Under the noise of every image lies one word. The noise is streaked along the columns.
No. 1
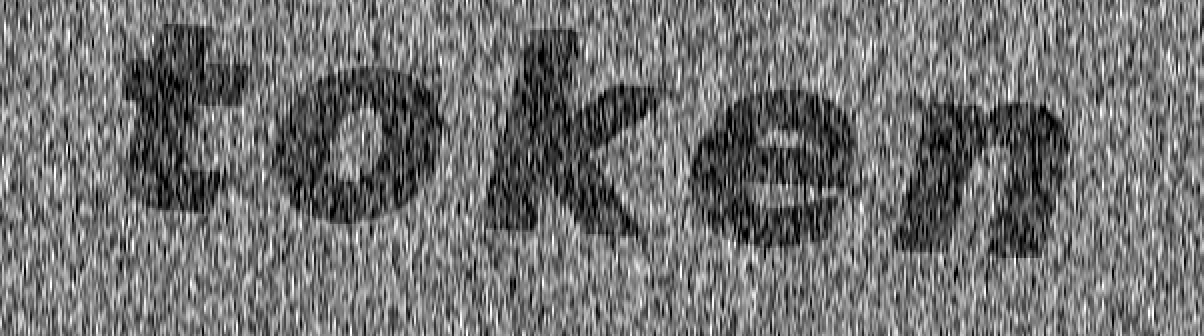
token
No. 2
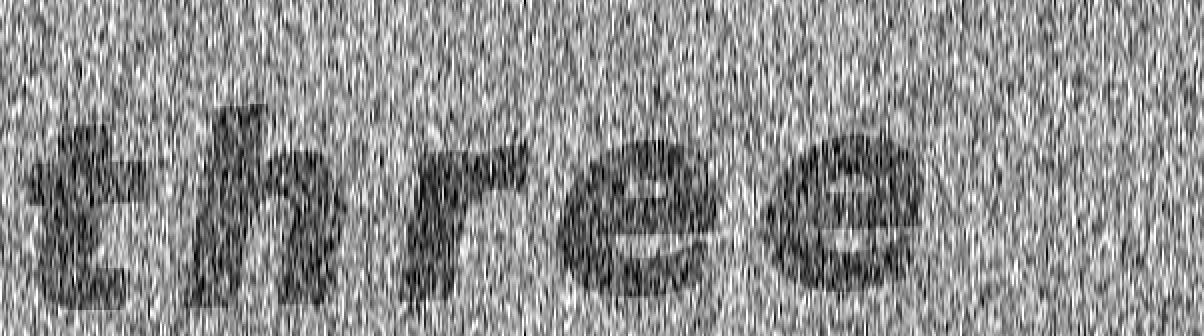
three
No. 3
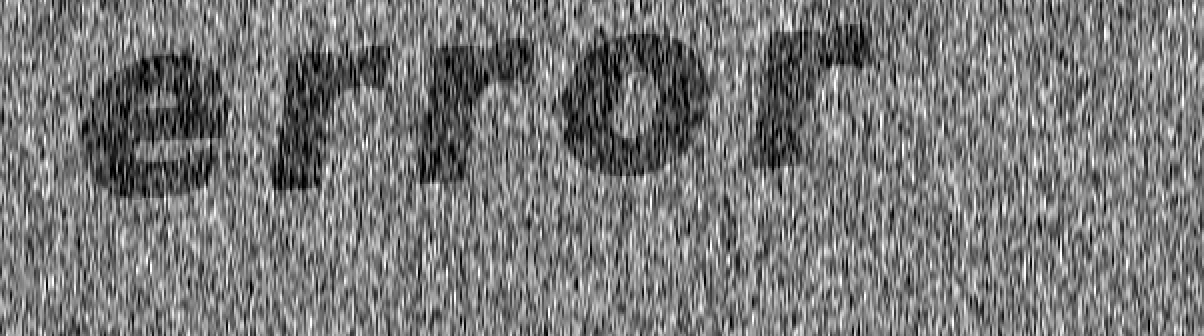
error
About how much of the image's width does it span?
two thirds
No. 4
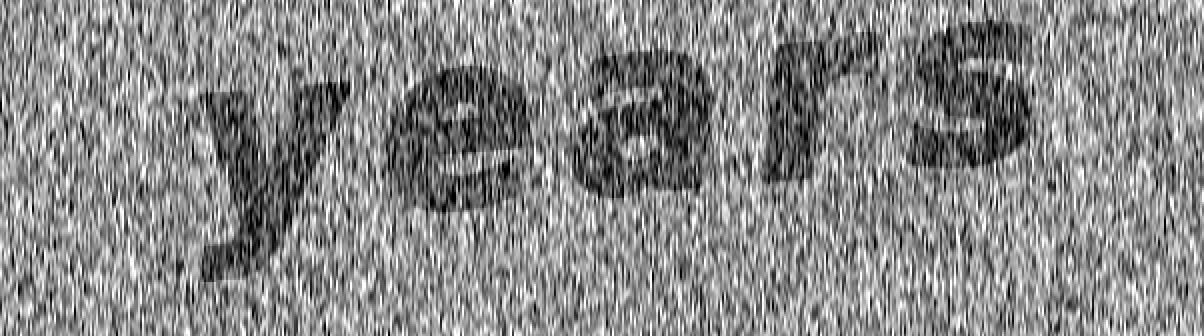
years
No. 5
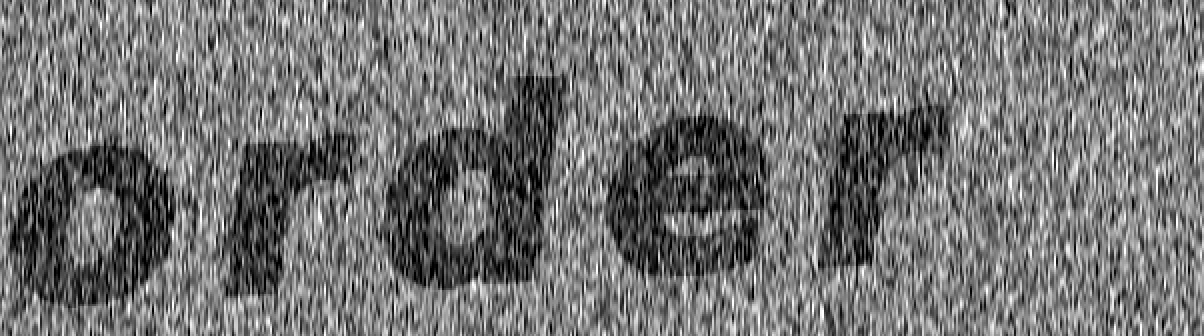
order
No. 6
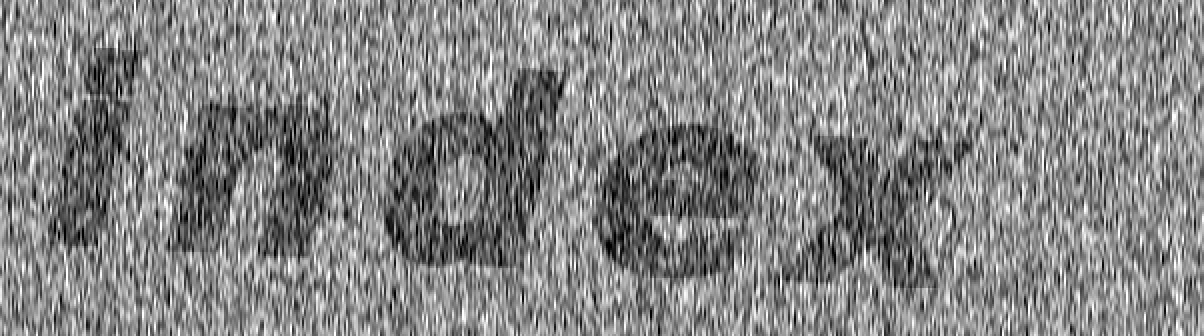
index
